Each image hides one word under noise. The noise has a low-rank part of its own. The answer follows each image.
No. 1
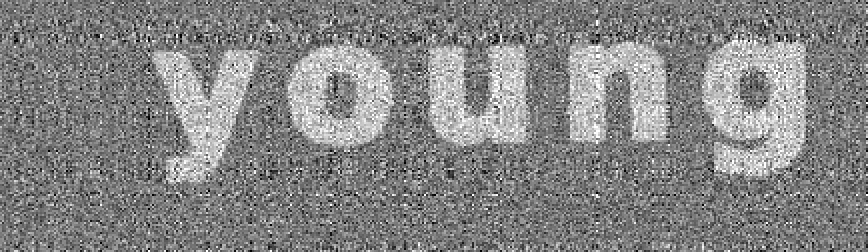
young
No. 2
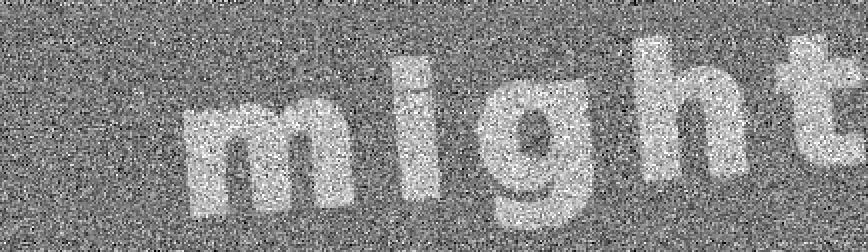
might
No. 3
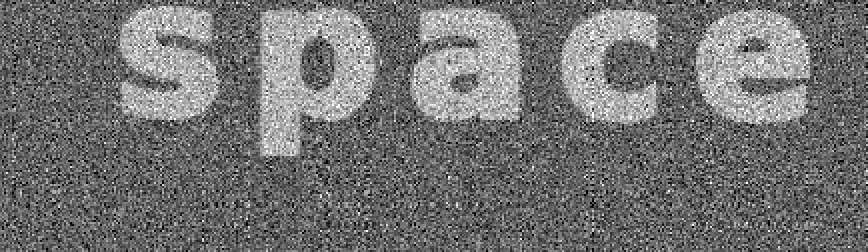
space
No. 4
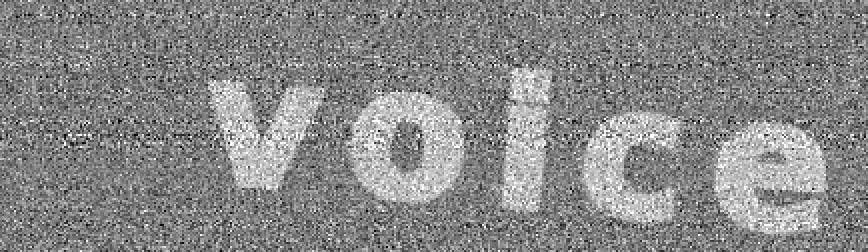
voice
